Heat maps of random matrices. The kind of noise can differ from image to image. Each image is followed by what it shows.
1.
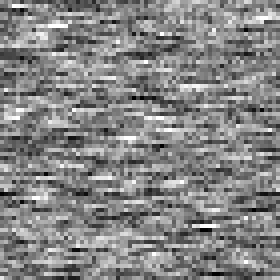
streaked along the rows
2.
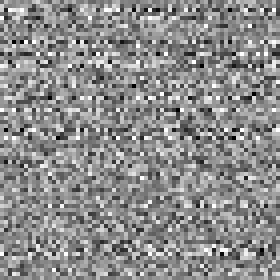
rows of uneven size
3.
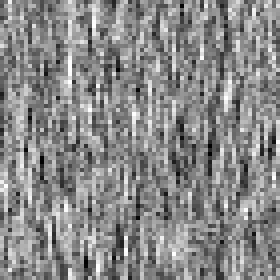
streaked along the columns
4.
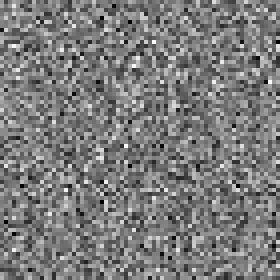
low rank plus noise
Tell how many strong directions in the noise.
five to eight
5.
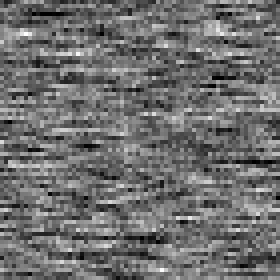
streaked along the rows
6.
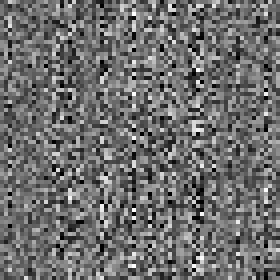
columns of uneven size
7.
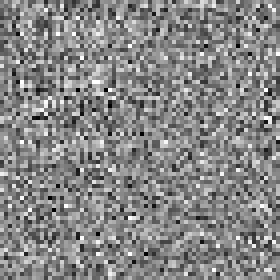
low rank plus noise
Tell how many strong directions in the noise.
two
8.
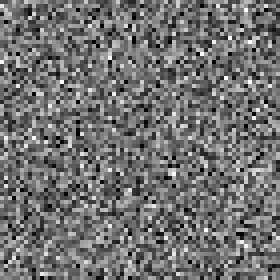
independent entries
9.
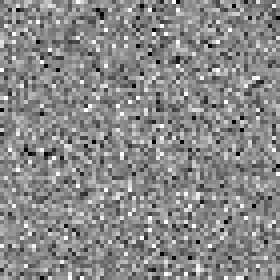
heavy tails
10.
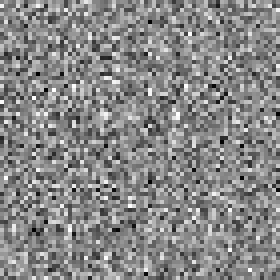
low rank plus noise
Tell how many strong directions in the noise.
three or four
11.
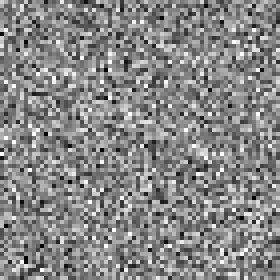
independent entries
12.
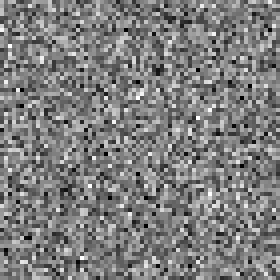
independent entries
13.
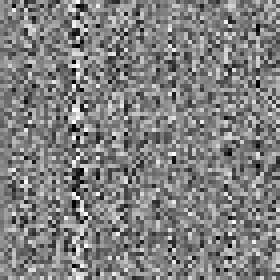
columns of uneven size
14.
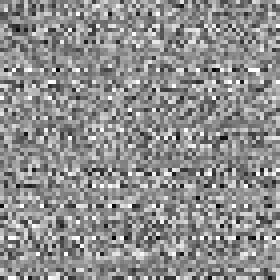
rows of uneven size
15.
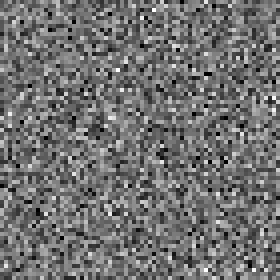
independent entries
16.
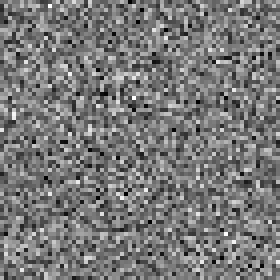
independent entries
